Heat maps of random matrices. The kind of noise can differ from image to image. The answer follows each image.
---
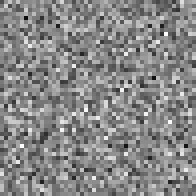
independent entries
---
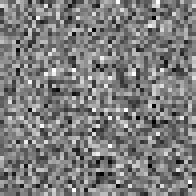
low rank plus noise
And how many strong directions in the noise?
five to eight
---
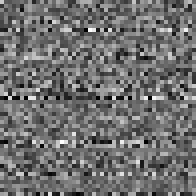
rows of uneven size
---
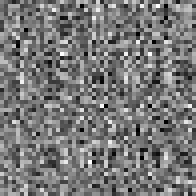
low rank plus noise
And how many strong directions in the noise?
one
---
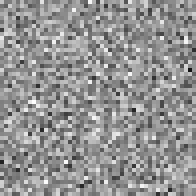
independent entries
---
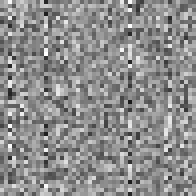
columns of uneven size
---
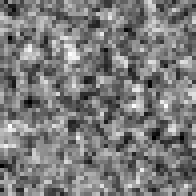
blotchy
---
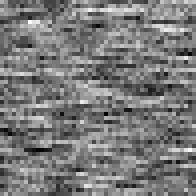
streaked along the rows
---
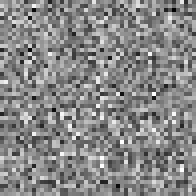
low rank plus noise
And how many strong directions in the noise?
five to eight
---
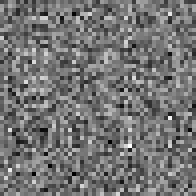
low rank plus noise
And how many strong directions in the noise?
one
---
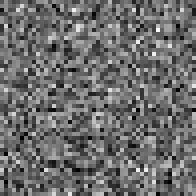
low rank plus noise
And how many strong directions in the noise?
three or four
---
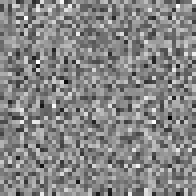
low rank plus noise
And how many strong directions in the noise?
three or four
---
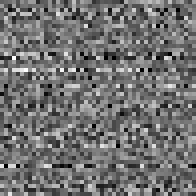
rows of uneven size
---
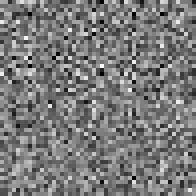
low rank plus noise
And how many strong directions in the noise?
two
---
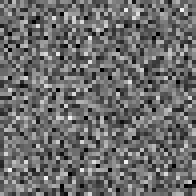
independent entries
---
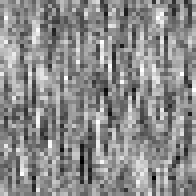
streaked along the columns
